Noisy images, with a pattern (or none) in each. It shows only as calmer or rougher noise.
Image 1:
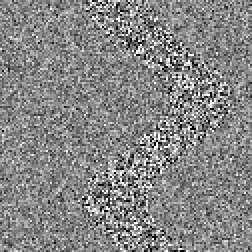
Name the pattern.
a wavy band
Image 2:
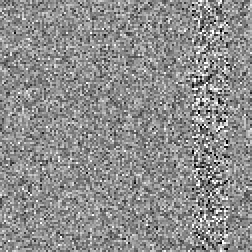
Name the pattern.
one vertical stripe
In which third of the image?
right
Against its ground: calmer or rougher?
rougher
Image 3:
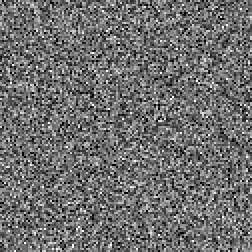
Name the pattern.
only noise
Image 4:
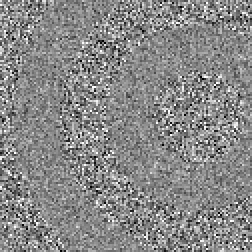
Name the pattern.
rings round one point
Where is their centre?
middle right
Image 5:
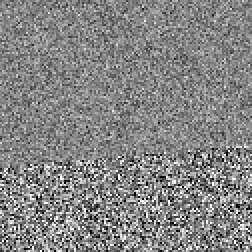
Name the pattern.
a sharp edge
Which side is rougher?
bottom
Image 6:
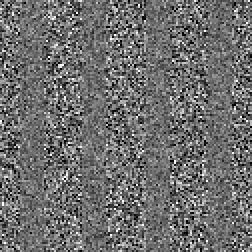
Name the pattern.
vertical stripes
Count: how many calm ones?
4
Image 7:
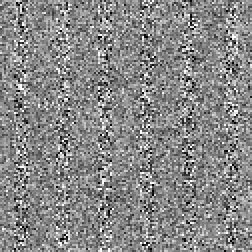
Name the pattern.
vertical stripes
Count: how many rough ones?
6
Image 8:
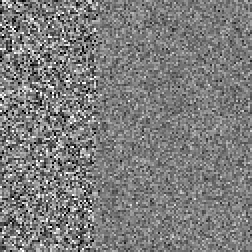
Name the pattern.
a sharp edge
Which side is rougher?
left
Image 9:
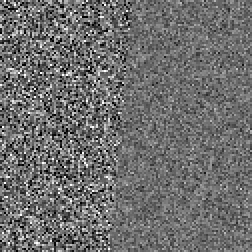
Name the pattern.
a sharp edge
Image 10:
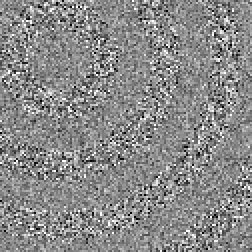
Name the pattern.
rings round one point
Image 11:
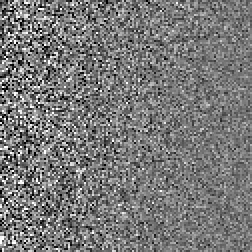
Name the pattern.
a smooth slope
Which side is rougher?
left
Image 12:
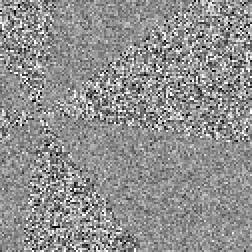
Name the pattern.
spokes from one point
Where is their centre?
middle left
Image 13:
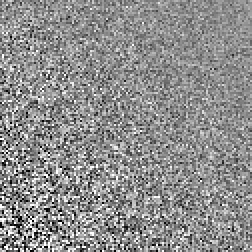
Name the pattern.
a smooth slope
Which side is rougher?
bottom left
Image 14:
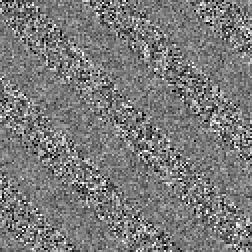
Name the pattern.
diagonal stripes
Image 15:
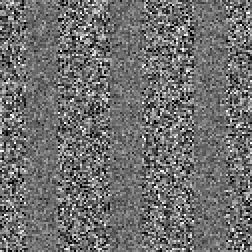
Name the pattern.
vertical stripes
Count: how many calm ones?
3
